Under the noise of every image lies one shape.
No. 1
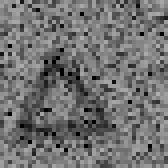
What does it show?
dark triangle frame
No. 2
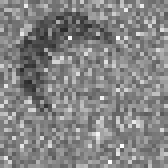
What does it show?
dark crescent
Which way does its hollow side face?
down and right
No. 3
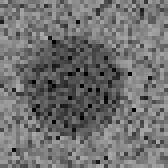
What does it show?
dark disc
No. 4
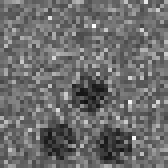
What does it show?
dark three dots
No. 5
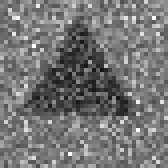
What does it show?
dark triangle
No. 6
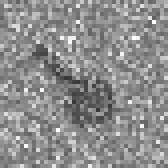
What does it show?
dark lollipop
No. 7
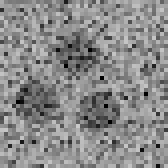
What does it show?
dark three dots
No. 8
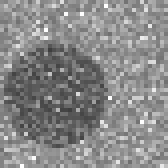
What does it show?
dark disc
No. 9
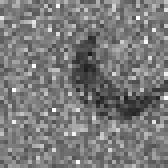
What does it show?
dark crescent
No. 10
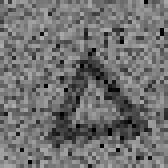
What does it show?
dark triangle frame
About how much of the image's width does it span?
two thirds
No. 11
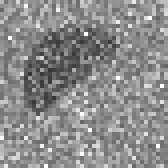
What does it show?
dark half disc
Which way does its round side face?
up and left
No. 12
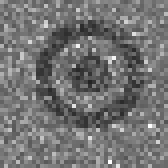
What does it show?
dark bullseye
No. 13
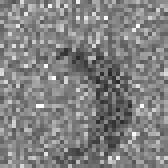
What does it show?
dark crescent
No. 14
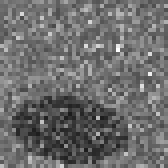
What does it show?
dark ellipse
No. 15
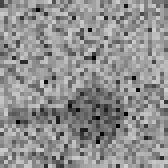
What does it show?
dark lollipop
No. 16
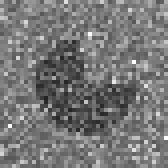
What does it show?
dark disc with a wedge cut out
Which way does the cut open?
up and right
